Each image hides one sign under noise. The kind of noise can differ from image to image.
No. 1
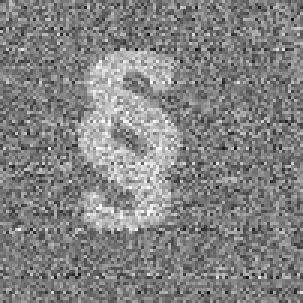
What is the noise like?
rows of uneven size
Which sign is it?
section sign
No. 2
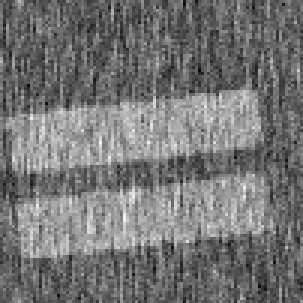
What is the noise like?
streaked along the columns
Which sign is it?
equals sign
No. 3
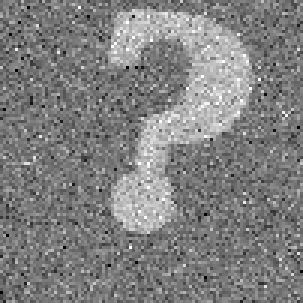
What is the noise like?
heavy tails
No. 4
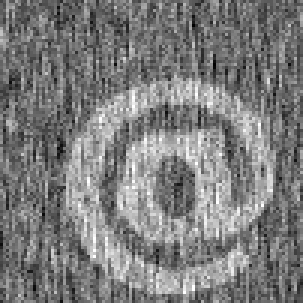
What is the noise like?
streaked along the columns
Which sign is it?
at sign
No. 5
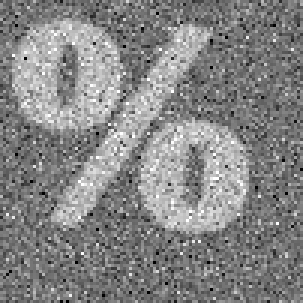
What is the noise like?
heavy tails
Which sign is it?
percent sign
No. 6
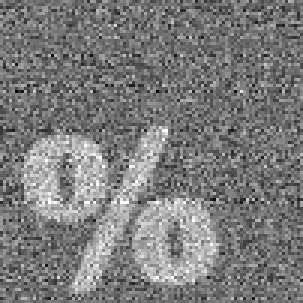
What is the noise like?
rows of uneven size
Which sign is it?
percent sign
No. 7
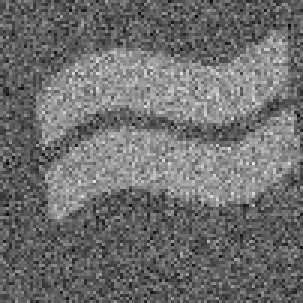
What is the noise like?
low rank plus noise
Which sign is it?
approximately sign
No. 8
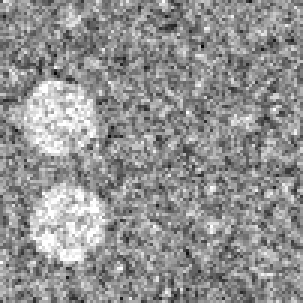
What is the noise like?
blotchy
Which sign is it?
colon
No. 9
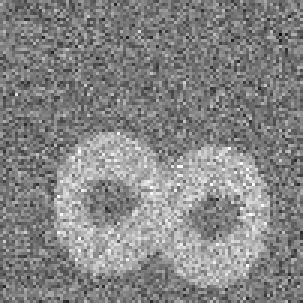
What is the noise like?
low rank plus noise
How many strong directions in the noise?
five to eight
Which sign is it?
infinity sign
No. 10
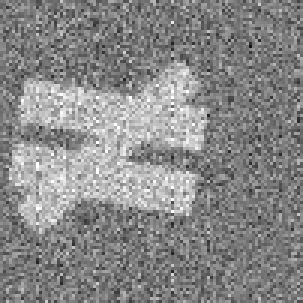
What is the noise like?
columns of uneven size
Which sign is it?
not-equal sign
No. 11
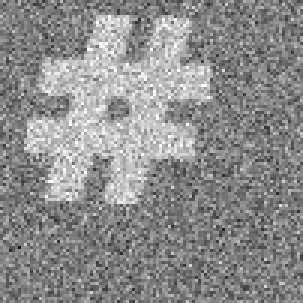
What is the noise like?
independent entries
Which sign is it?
hash sign
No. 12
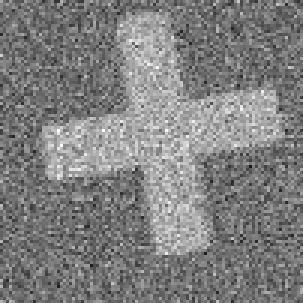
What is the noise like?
low rank plus noise
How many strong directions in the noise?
three or four
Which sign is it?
plus sign
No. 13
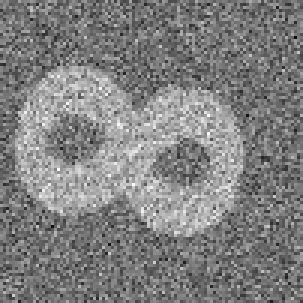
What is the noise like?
independent entries
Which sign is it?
infinity sign
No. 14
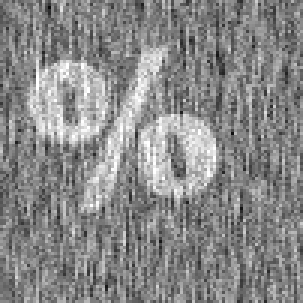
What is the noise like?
streaked along the columns
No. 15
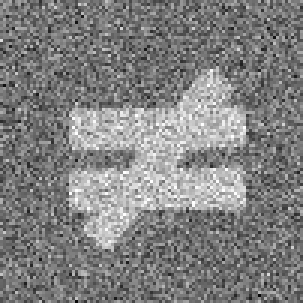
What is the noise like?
low rank plus noise
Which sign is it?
not-equal sign
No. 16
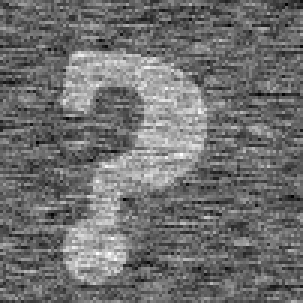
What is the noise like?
streaked along the rows
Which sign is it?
question mark
